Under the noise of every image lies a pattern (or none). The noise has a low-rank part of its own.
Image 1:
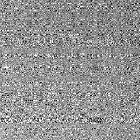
a smooth slope
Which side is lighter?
bottom left
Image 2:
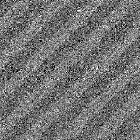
diagonal stripes
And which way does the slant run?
bottom left to top right
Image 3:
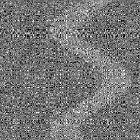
a wavy band
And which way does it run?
top to bottom
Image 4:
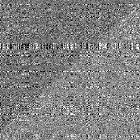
a sharp edge
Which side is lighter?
bottom right
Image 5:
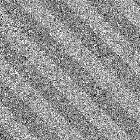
diagonal stripes
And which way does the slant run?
top left to bottom right
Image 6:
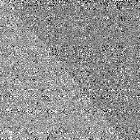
a sharp edge
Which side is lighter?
bottom left
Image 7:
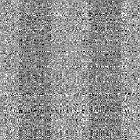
vertical stripes
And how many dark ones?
2
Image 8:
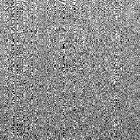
a smooth slope
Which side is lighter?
top
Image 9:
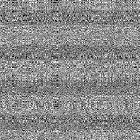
horizontal stripes
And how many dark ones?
4
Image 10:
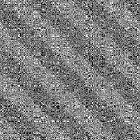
diagonal stripes
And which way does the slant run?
top left to bottom right
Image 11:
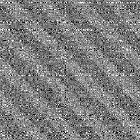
diagonal stripes
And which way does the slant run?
top left to bottom right
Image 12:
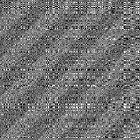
diagonal stripes
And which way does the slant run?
bottom left to top right
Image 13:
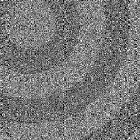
rings round one point
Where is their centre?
top left
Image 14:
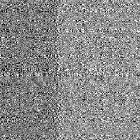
a sharp edge
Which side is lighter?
right
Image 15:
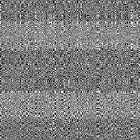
horizontal stripes
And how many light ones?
2
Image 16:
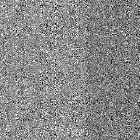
a sharp edge
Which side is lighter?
left
